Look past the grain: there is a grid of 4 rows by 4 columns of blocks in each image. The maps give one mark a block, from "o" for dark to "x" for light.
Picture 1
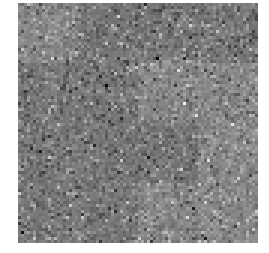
xooo
ooxx
ooox
ooxx
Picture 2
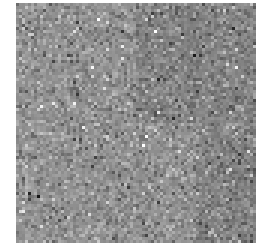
xxoo
xxoo
xxxo
xxxo
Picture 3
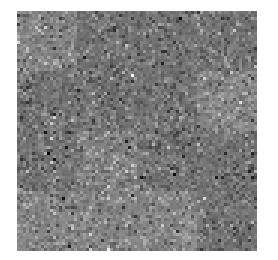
xooo
ooox
oxoo
xxxo
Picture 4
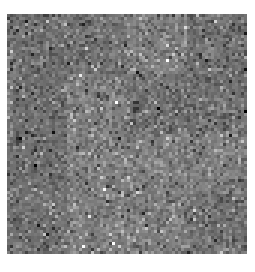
ooxo
oxoo
oxxx
oxxo
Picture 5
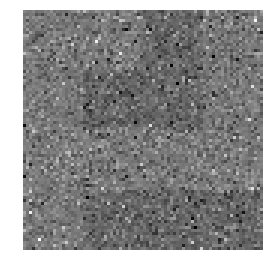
xxox
xoox
xxxx
xooo
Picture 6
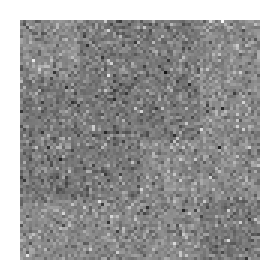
xoox
ooox
ooxx
xxxo
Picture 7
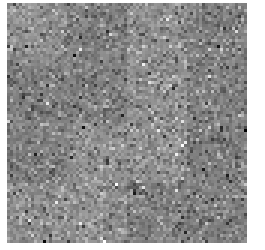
xoxo
ooxo
oxxo
xxoo
